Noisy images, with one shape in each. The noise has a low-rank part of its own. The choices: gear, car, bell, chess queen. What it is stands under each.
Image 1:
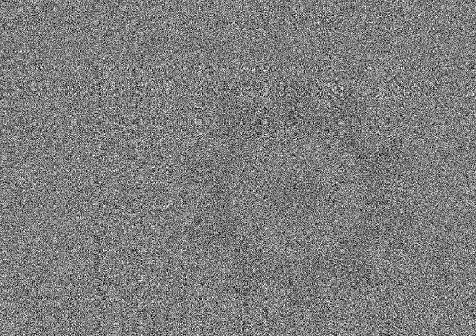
gear
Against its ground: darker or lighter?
darker
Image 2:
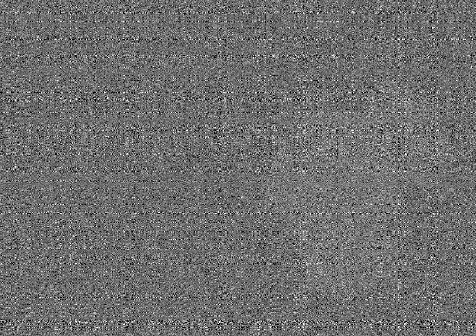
car
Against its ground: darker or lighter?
lighter
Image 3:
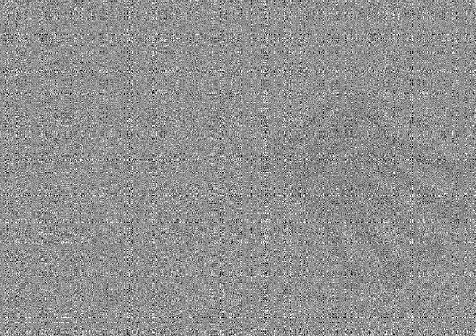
chess queen
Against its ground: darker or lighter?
darker
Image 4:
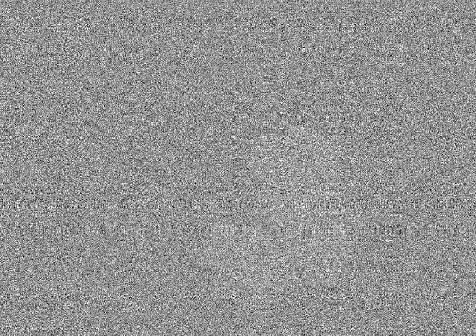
car
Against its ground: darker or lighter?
lighter
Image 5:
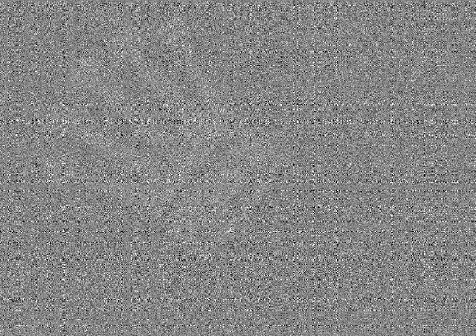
chess queen
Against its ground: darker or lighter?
lighter
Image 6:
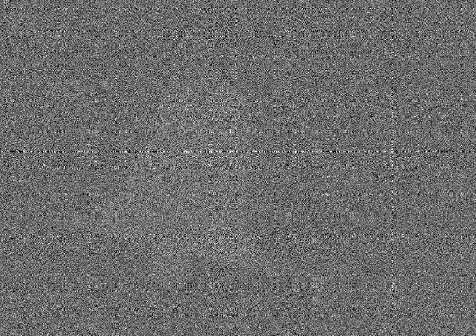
bell
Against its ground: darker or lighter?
lighter
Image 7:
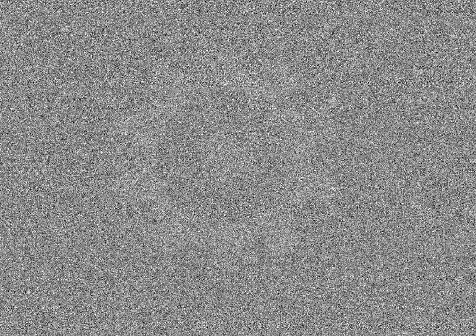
gear
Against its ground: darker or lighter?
lighter
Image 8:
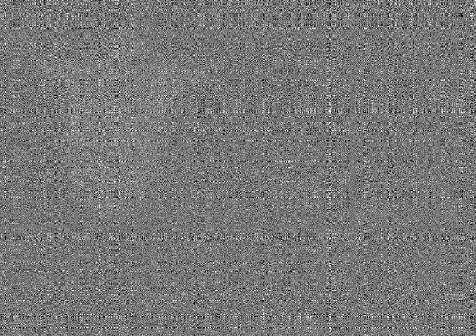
bell
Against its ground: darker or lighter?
lighter
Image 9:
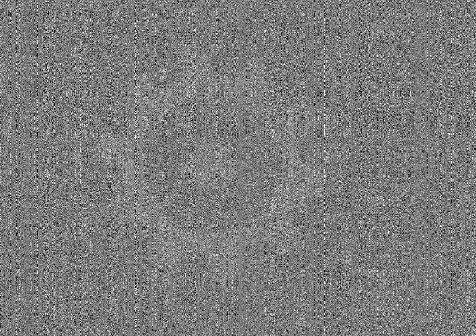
gear
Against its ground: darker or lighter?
lighter
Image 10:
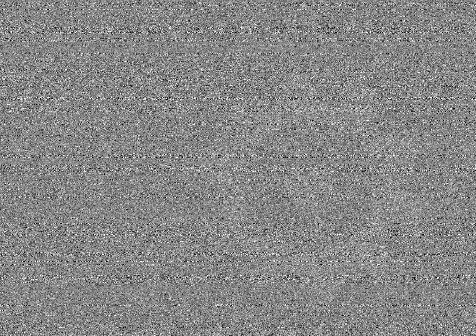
gear
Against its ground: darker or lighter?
lighter
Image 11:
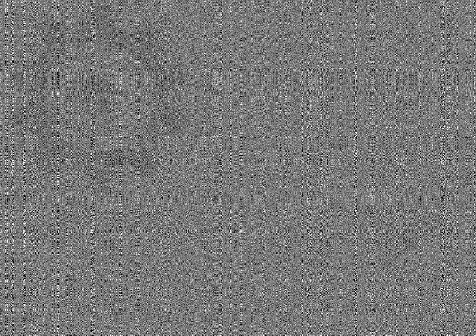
gear
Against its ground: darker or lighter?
darker
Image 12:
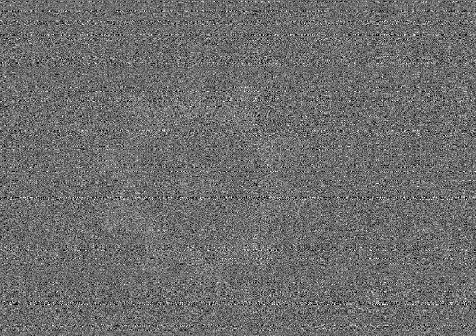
gear
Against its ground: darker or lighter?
lighter
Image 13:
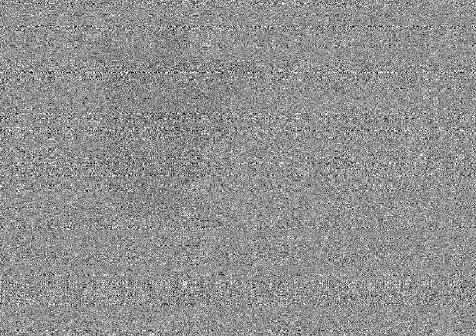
bell
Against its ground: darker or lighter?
darker
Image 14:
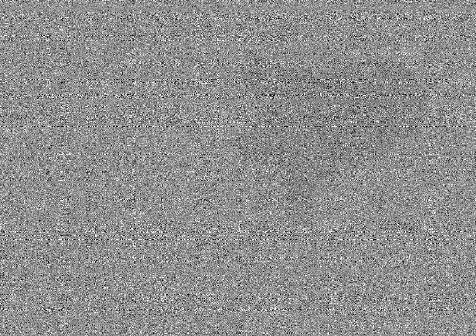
bell
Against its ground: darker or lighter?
darker
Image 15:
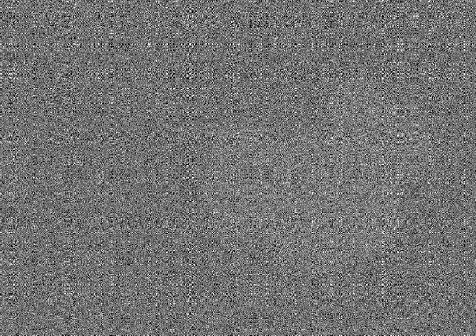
car
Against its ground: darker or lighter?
lighter
